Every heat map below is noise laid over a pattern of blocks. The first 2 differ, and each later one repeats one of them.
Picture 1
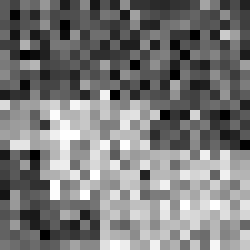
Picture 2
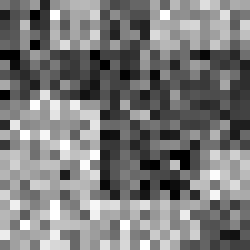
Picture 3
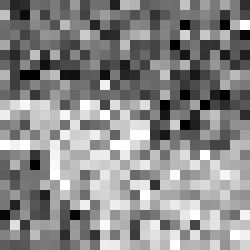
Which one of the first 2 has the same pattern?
1
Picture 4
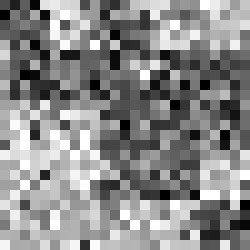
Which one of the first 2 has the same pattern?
2
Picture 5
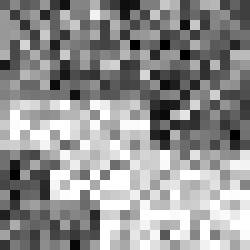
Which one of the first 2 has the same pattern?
1
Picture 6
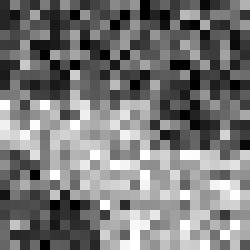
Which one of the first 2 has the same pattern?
1
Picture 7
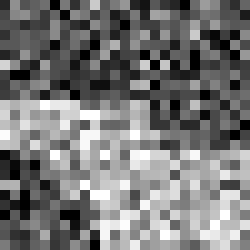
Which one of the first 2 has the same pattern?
1
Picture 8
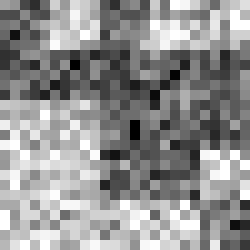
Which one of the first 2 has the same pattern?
2
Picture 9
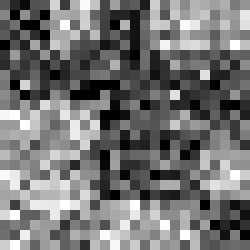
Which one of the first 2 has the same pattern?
2
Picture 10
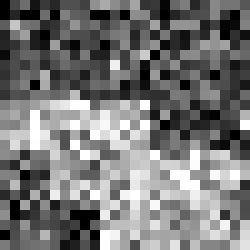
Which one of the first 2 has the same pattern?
1
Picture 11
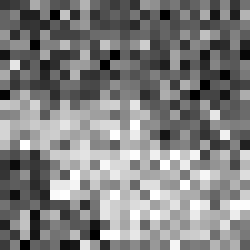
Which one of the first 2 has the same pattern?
1
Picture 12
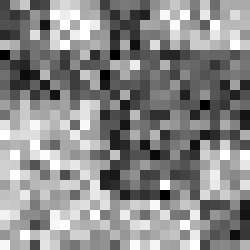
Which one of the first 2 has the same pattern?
2
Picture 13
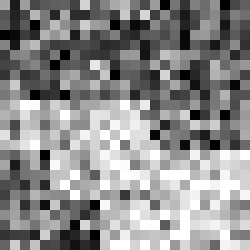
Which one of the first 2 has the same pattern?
1
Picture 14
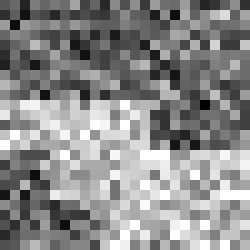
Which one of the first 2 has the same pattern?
1
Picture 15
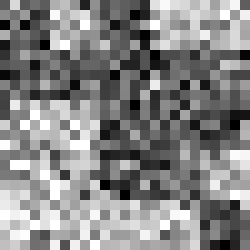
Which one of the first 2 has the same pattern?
2
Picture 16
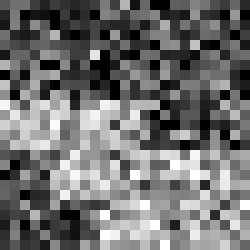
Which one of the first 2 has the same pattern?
1
